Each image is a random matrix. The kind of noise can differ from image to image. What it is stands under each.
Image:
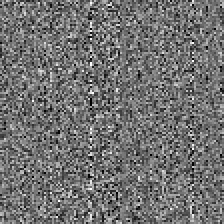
columns of uneven size
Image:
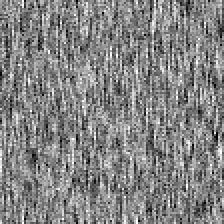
streaked along the columns
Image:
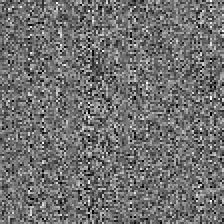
columns of uneven size
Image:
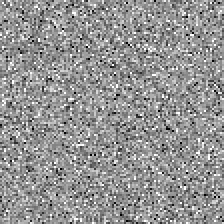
heavy tails
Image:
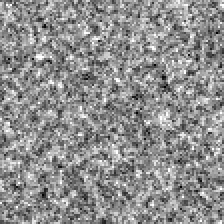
blotchy
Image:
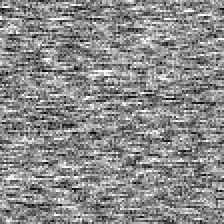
streaked along the rows
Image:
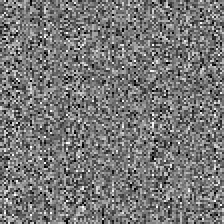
columns of uneven size
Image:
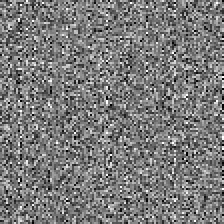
columns of uneven size
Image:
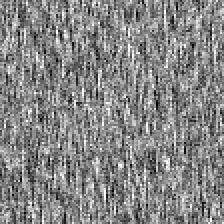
streaked along the columns
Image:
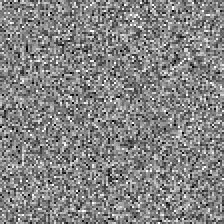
independent entries
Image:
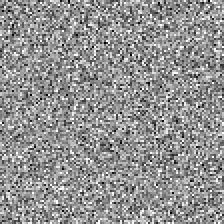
independent entries
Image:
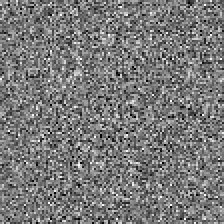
low rank plus noise
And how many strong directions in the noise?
five to eight
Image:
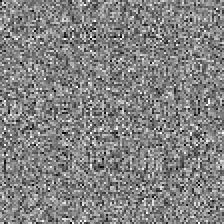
low rank plus noise
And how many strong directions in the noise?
two
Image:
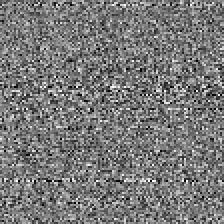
rows of uneven size
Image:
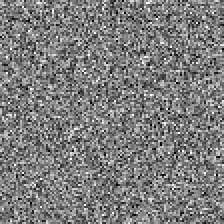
independent entries
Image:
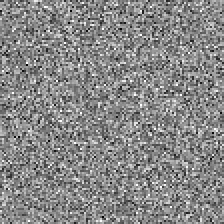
independent entries
